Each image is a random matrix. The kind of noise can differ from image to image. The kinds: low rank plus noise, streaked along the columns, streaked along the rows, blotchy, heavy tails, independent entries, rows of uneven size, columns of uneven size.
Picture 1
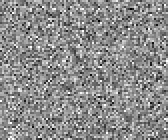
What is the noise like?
low rank plus noise
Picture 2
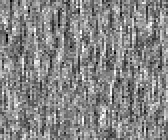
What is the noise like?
streaked along the columns
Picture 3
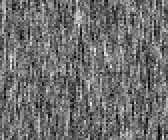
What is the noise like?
streaked along the columns
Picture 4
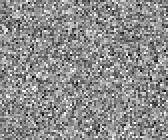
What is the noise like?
independent entries
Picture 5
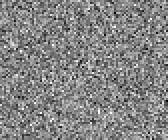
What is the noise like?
independent entries
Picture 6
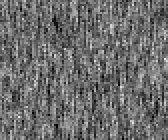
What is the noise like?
streaked along the columns
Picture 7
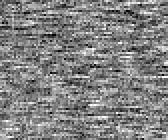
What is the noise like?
streaked along the rows
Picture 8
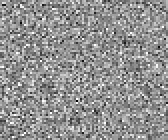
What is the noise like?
low rank plus noise
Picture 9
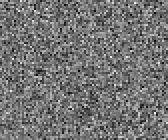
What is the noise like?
independent entries
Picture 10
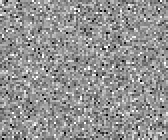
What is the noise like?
heavy tails
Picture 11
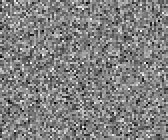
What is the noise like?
independent entries
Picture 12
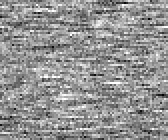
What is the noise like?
streaked along the rows
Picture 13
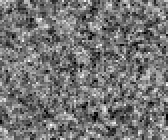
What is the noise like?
blotchy
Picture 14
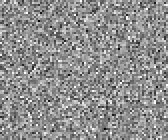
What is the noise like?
low rank plus noise
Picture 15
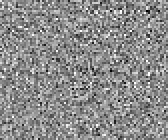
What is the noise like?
low rank plus noise
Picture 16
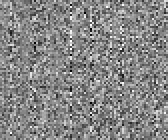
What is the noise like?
columns of uneven size
